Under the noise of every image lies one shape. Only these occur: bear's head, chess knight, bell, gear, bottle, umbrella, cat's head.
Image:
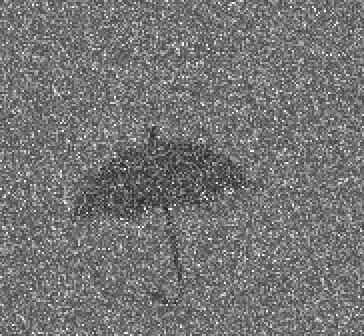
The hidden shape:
umbrella
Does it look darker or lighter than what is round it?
darker
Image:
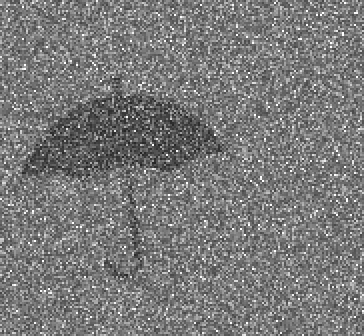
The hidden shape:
umbrella
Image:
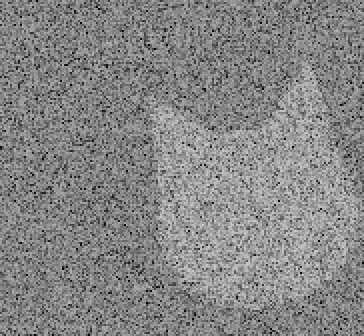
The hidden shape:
cat's head
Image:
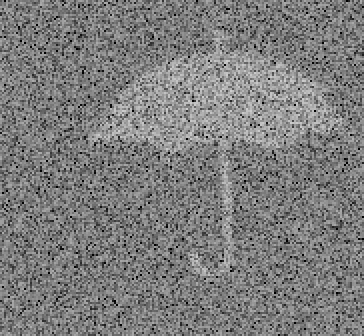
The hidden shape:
umbrella
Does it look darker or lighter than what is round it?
lighter
